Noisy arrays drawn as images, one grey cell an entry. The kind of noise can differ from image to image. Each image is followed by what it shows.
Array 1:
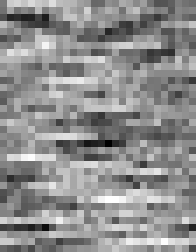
streaked along the rows
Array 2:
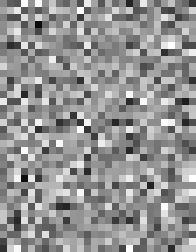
low rank plus noise
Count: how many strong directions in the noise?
one
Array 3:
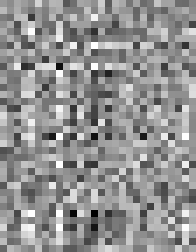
low rank plus noise
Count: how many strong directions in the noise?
one
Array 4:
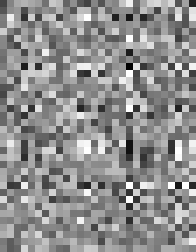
low rank plus noise
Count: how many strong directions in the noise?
one
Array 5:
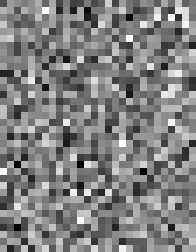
independent entries
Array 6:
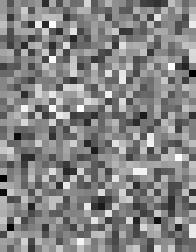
independent entries
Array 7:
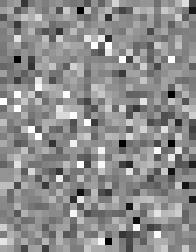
heavy tails
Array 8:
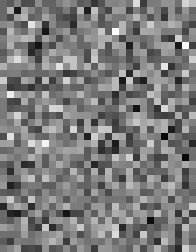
low rank plus noise
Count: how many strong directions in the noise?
five to eight
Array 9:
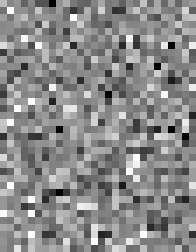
heavy tails
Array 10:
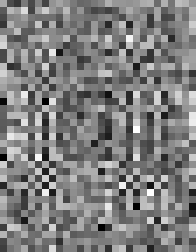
low rank plus noise
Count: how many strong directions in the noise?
one
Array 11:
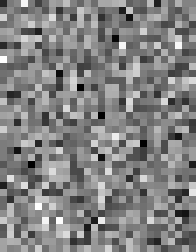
independent entries
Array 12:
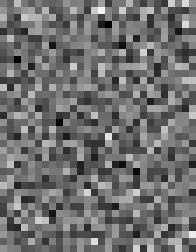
independent entries
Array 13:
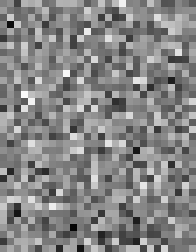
independent entries
